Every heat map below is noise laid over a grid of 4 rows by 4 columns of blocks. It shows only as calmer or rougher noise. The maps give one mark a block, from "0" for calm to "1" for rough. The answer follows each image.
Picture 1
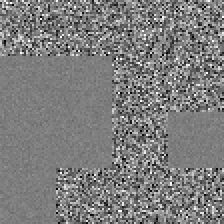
1 1 1 1
0 0 1 1
0 0 1 0
0 1 1 1
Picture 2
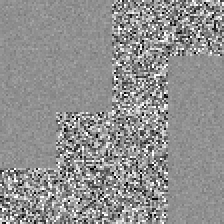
0 0 1 1
0 0 1 0
0 1 1 0
1 1 1 0
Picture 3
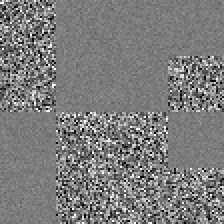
1 0 0 0
1 0 0 1
0 1 1 0
0 1 1 1
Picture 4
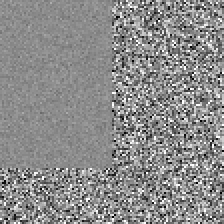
0 0 1 1
0 0 1 1
0 0 1 1
1 1 1 1
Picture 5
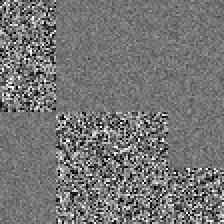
1 0 0 0
1 0 0 0
0 1 1 0
0 1 1 1
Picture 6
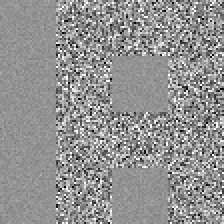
0 1 1 1
0 1 0 1
0 1 1 1
0 1 0 1
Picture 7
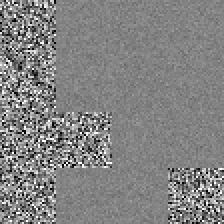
1 0 0 0
1 0 0 0
1 1 0 0
1 0 0 1
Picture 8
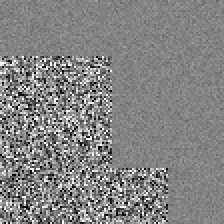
0 0 0 0
1 1 0 0
1 1 0 0
1 1 1 0
